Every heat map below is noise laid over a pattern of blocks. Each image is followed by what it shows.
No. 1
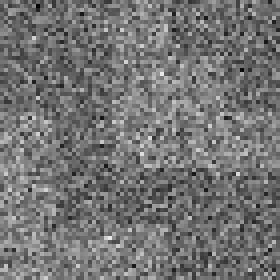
mirrored about the diagonal from the bottom left
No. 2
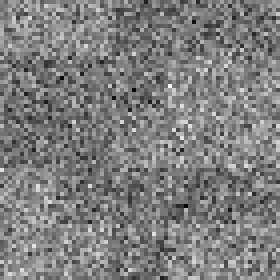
no symmetry
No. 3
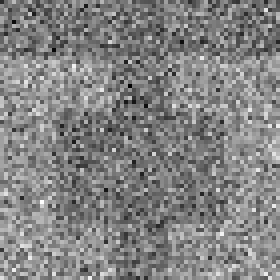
left and right mirror each other
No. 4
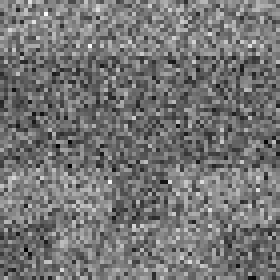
left and right mirror each other
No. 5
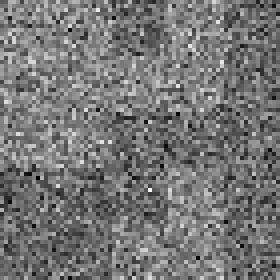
no symmetry
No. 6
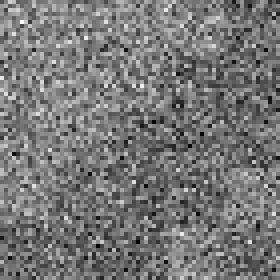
mirrored about the diagonal from the top left
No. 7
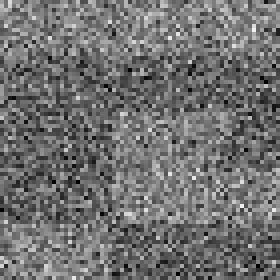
no symmetry
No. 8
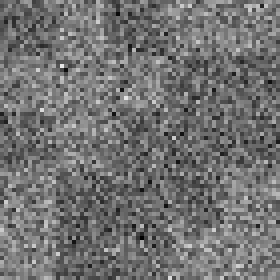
mirrored about the diagonal from the top left
